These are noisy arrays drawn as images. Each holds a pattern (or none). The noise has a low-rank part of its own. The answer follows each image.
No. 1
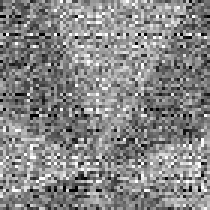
spokes from one point
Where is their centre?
bottom middle
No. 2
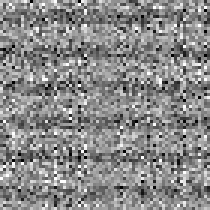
horizontal stripes
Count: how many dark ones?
6
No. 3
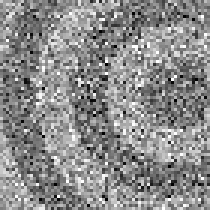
rings round one point
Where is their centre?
middle right
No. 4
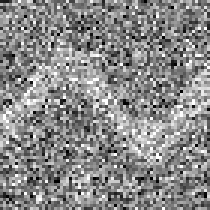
a wavy band
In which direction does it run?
left to right
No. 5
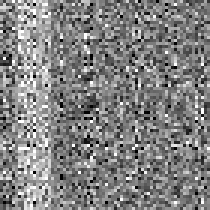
one vertical stripe
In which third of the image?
left
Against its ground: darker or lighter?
lighter
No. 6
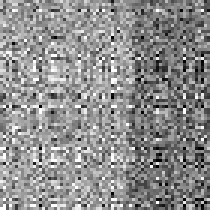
a sharp edge
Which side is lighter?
left
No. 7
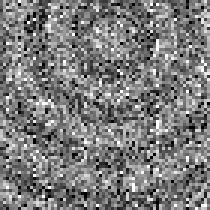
rings round one point
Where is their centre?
top middle
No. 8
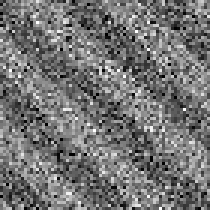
diagonal stripes
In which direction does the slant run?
top left to bottom right
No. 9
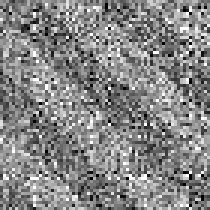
diagonal stripes
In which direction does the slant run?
top left to bottom right
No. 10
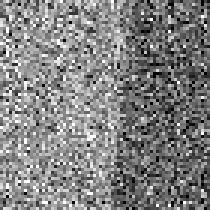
a sharp edge
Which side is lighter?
left
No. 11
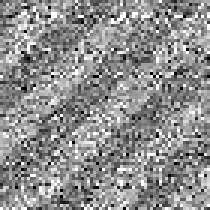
diagonal stripes
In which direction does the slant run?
bottom left to top right
